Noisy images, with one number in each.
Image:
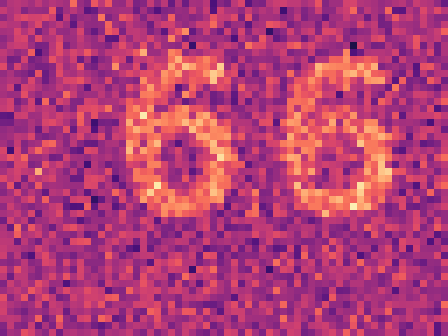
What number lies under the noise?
66
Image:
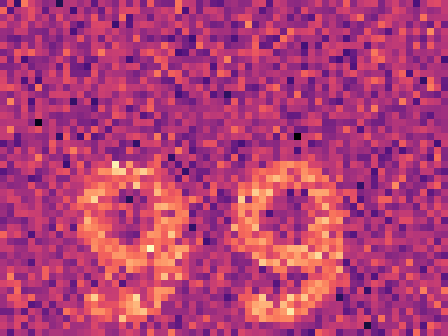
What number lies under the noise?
99
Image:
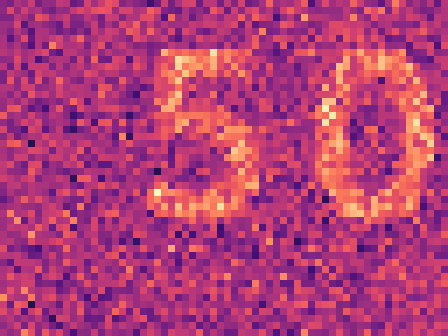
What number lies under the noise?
50
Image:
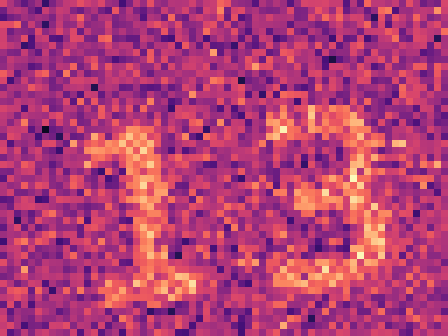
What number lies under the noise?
13
